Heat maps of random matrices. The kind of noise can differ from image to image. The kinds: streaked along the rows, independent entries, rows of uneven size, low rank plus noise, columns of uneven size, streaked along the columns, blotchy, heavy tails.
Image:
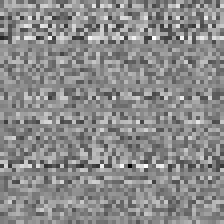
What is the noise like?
rows of uneven size
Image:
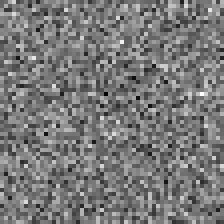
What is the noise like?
independent entries
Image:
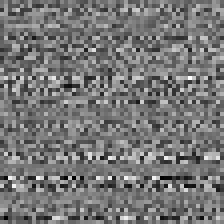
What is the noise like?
rows of uneven size
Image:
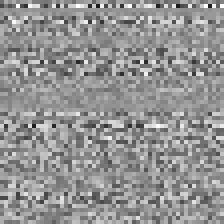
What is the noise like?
rows of uneven size
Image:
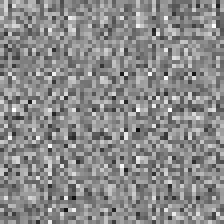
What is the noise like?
low rank plus noise
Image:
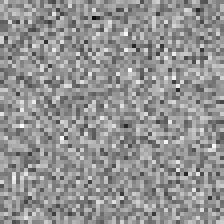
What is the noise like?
independent entries
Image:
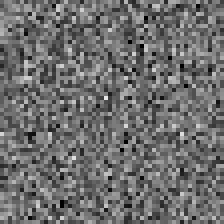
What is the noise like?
low rank plus noise
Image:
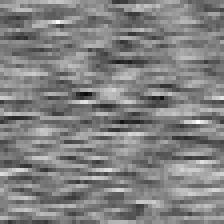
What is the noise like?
streaked along the rows
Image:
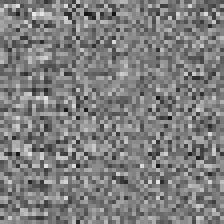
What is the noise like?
low rank plus noise
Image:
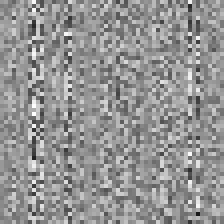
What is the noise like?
columns of uneven size
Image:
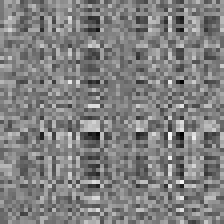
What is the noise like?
low rank plus noise
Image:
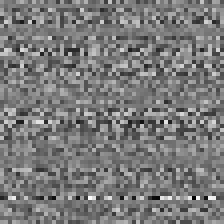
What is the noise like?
rows of uneven size
